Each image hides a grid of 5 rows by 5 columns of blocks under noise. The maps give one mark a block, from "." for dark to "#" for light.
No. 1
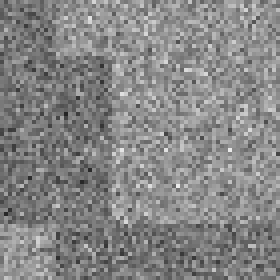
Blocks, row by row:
.####
..###
..###
..###
#....
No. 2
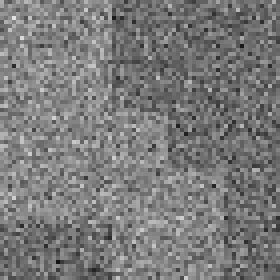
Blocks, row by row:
##...
##...
###..
####.
..##.
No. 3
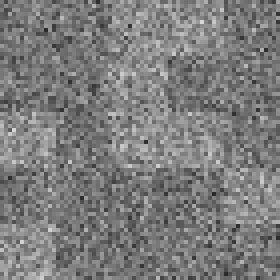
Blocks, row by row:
..##.
..#..
#.##.
....#
#....
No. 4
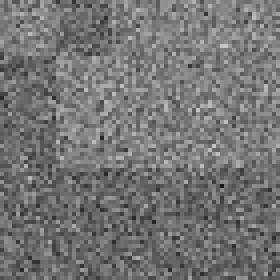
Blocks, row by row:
#.###
.####
.####
.....
.....
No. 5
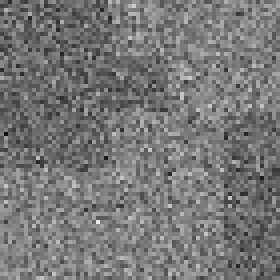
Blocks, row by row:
..###
...##
..##.
####.
####.
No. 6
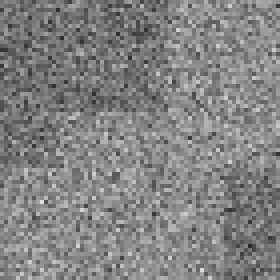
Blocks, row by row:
...##
...##
.####
####.
####.
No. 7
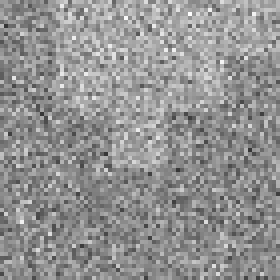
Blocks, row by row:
.####
.###.
..#..
.....
.....
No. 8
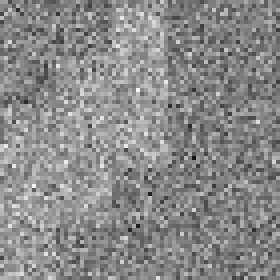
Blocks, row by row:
..#..
.##..
###..
##...
#....
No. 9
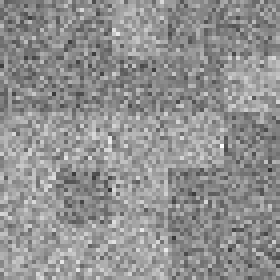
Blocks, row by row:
..#..
....#
####.
#.#..
###..
